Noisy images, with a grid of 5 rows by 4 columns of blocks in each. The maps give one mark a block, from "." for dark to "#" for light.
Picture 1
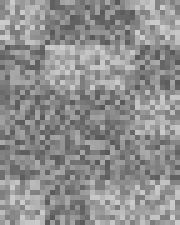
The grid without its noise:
#..#
.##.
...#
....
#.##
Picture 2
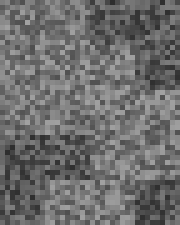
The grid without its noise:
##..
###.
####
..##
.##.
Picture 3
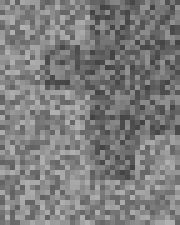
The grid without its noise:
##..
#...
##..
##.#
####
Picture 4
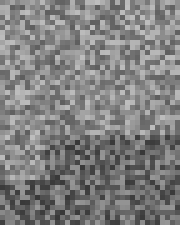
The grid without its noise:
####
####
####
#...
....
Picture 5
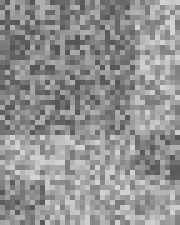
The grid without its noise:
...#
...#
...#
###.
.###
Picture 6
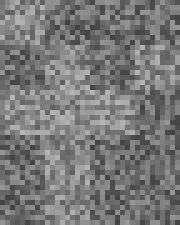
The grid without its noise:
#...
.#.#
###.
.#..
.#..
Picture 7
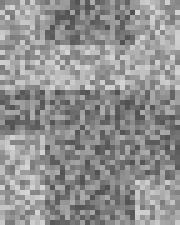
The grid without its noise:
#..#
####
....
#...
#..#
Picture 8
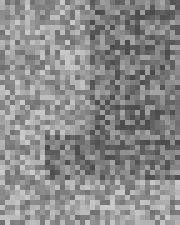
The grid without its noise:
##..
##..
##..
#...
####
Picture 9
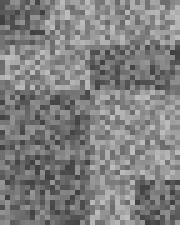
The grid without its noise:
.###
##..
..##
..##
..#.
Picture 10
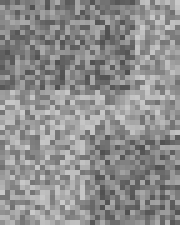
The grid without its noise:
...#
...#
####
##..
##..
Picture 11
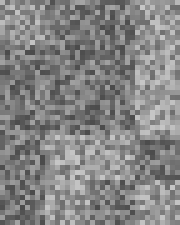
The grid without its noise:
#..#
...#
...#
.##.
.#.#
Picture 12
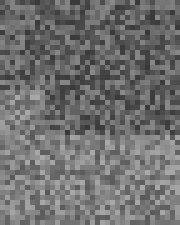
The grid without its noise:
....
....
#...
####
####
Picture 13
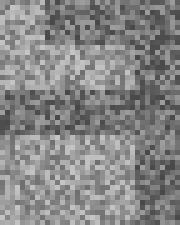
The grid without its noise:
#...
###.
....
###.
###.
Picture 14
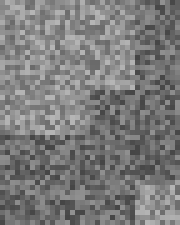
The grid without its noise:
###.
###.
##..
....
...#
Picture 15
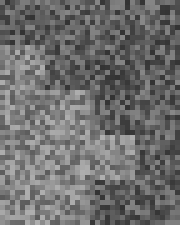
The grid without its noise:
....
#...
##..
###.
##..
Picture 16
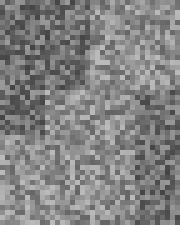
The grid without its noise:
..##
..##
.##.
###.
###.
